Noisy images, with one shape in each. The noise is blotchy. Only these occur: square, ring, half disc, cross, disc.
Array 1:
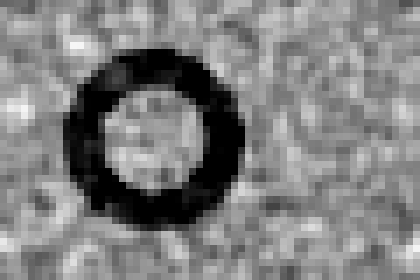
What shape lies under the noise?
ring
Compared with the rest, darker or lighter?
darker
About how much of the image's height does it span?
two thirds
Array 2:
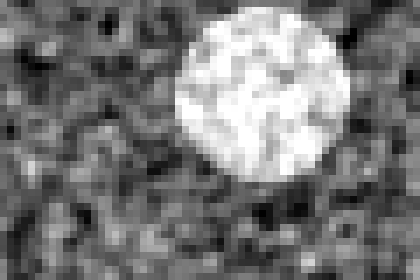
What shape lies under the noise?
disc
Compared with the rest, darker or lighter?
lighter
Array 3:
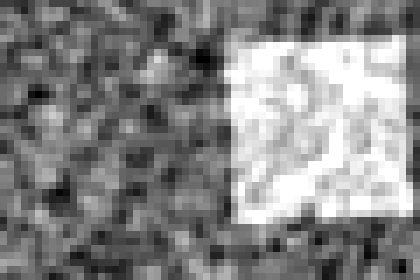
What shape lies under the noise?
square
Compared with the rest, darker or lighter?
lighter
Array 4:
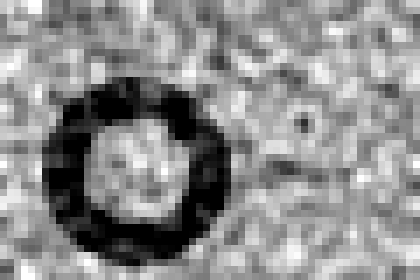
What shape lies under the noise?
ring
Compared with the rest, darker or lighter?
darker
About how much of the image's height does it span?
two thirds
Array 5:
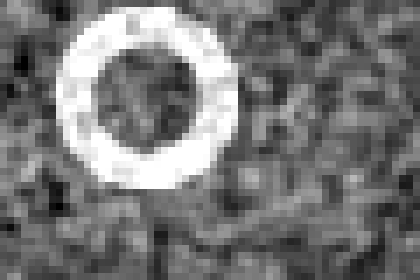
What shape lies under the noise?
ring
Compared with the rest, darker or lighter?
lighter
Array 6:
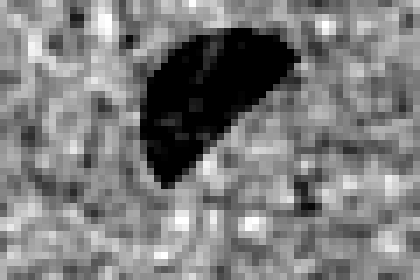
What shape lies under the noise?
half disc
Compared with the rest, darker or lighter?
darker
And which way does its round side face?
up and left
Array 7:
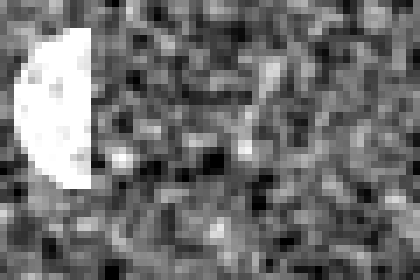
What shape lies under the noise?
half disc
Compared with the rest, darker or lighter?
lighter
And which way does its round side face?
left
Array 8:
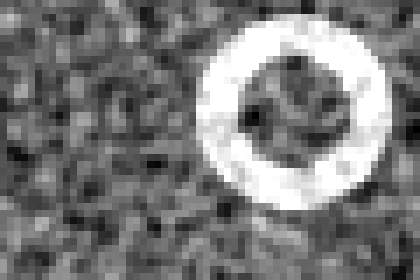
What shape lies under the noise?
ring
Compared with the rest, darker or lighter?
lighter
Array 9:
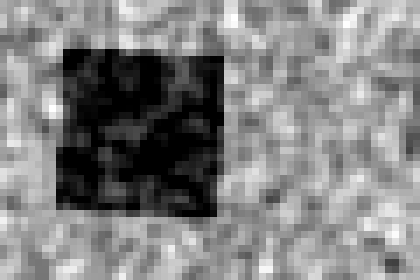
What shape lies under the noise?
square
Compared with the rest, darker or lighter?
darker
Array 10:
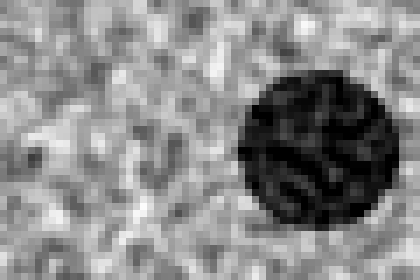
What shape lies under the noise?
disc
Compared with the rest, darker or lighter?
darker
